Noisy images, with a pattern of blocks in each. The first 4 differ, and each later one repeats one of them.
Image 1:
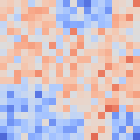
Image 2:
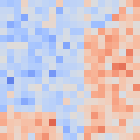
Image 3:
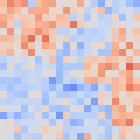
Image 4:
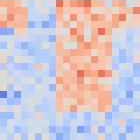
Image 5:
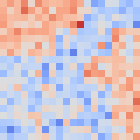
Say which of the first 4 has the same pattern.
3
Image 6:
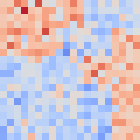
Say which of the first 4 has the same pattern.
3
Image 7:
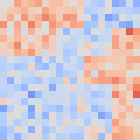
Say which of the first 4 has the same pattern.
3
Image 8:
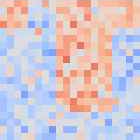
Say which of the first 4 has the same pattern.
4
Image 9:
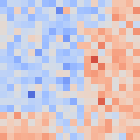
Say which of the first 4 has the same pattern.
2
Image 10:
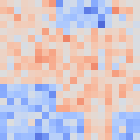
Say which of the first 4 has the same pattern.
1
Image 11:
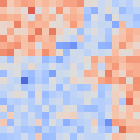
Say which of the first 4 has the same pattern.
3
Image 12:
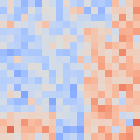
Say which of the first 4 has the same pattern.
2
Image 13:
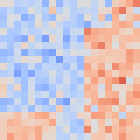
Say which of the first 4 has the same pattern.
2
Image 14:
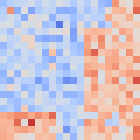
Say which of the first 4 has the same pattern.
2
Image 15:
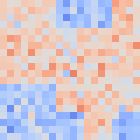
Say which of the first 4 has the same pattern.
1
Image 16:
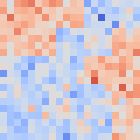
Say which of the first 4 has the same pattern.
3
